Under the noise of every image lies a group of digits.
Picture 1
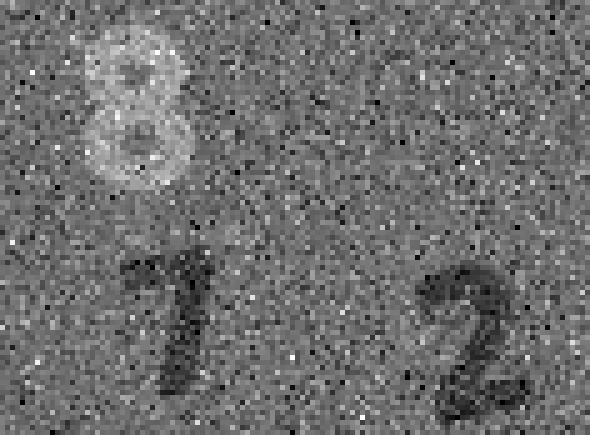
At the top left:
8
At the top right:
nothing
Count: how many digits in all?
3
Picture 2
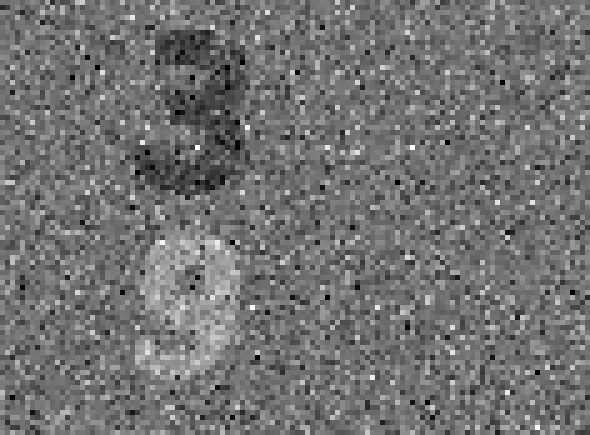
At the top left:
3
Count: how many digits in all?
2
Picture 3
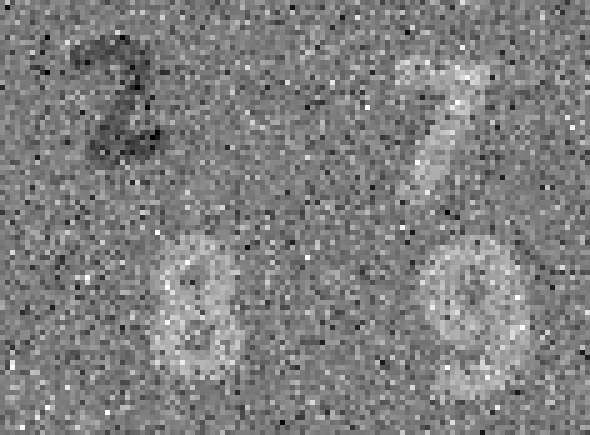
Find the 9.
bottom right
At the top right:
7
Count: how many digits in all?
4
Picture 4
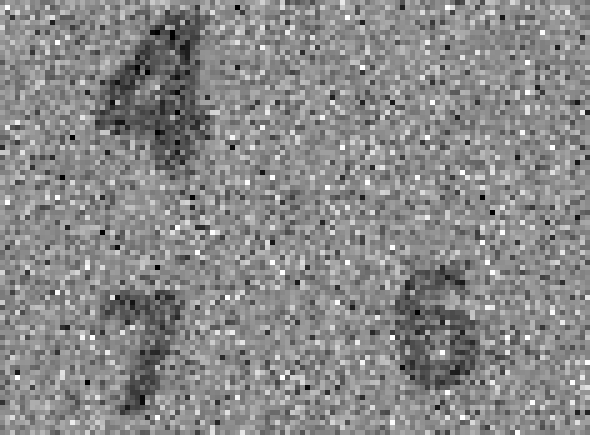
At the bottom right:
6
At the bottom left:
7
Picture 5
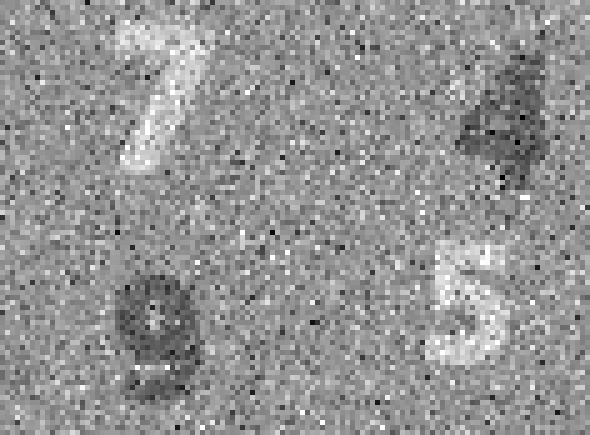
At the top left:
7
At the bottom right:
5
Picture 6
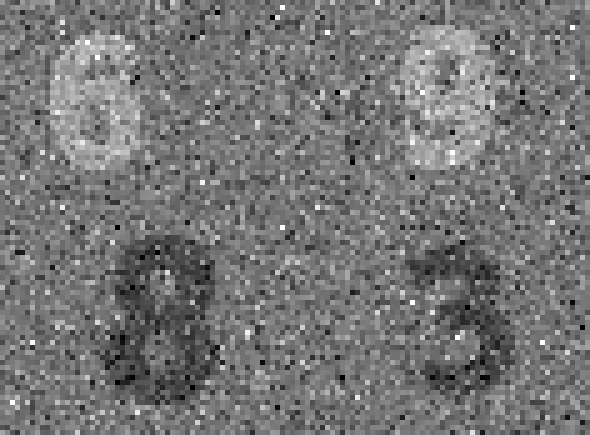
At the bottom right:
3
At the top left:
6
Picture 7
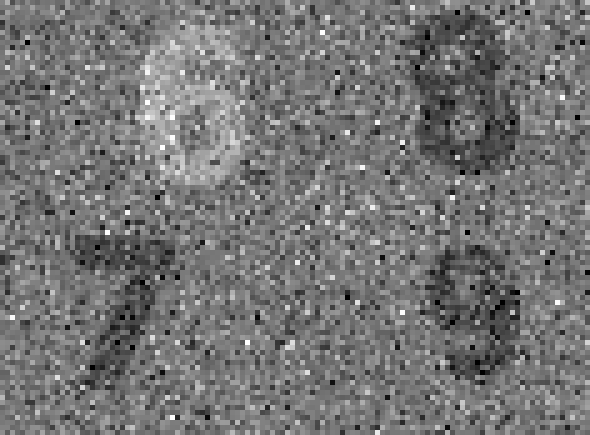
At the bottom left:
7
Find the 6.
top left
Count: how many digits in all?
4
